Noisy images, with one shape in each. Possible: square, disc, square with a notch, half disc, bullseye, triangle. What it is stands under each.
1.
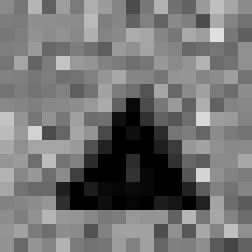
triangle
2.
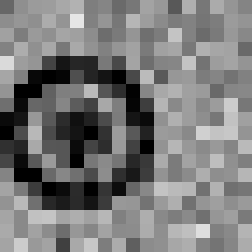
bullseye
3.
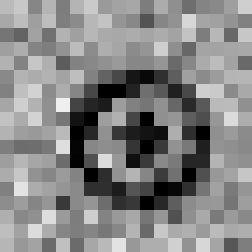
bullseye
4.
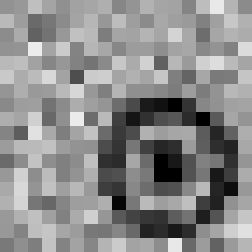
bullseye
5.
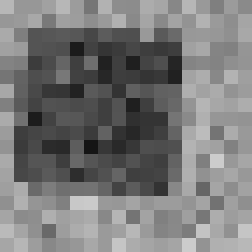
square
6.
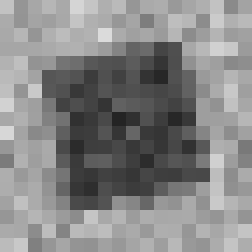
square
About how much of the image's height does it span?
two thirds
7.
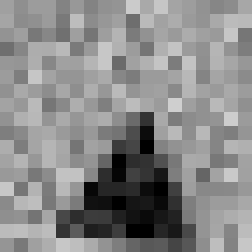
triangle
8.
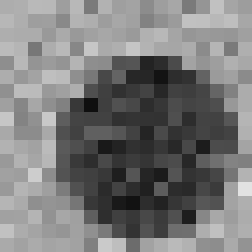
disc
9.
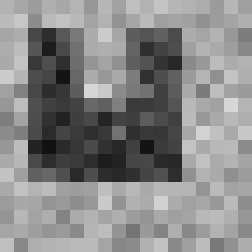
square with a notch
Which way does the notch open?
up
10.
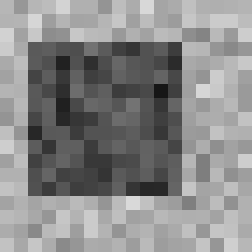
square
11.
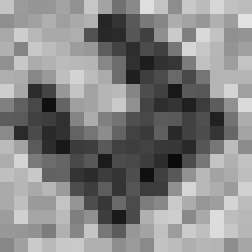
square with a notch
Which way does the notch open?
up and left
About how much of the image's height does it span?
nearly all
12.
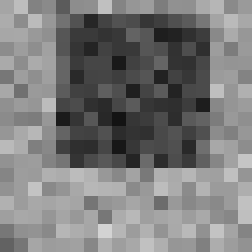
square
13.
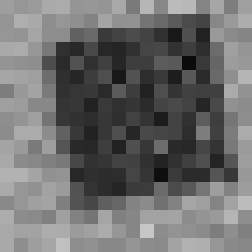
square
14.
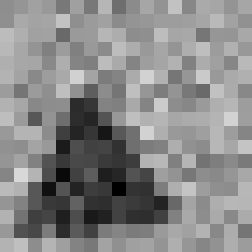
triangle
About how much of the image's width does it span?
two thirds
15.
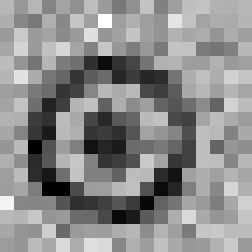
bullseye
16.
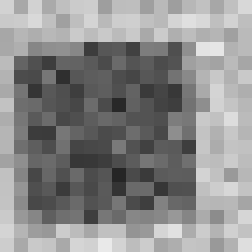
square
